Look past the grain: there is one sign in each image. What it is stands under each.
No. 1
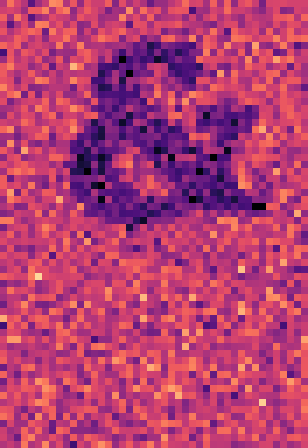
dark ampersand
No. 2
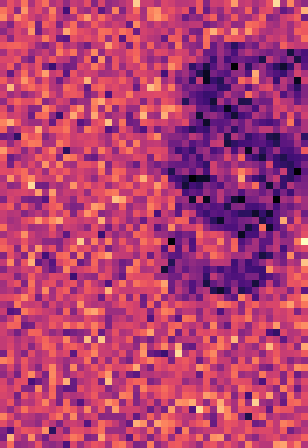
dark section sign
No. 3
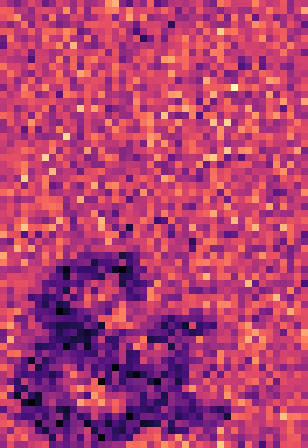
dark ampersand
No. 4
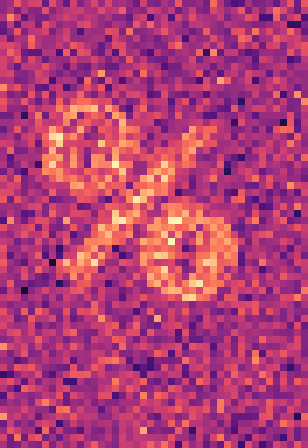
light percent sign
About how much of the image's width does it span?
two thirds
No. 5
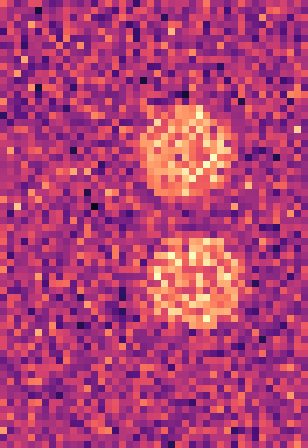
light colon
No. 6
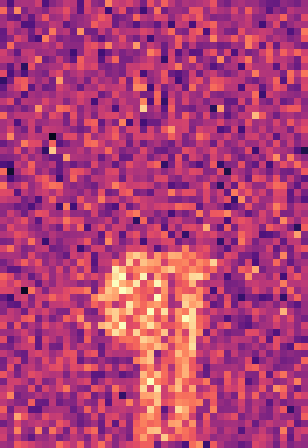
light pilcrow, bottom middle
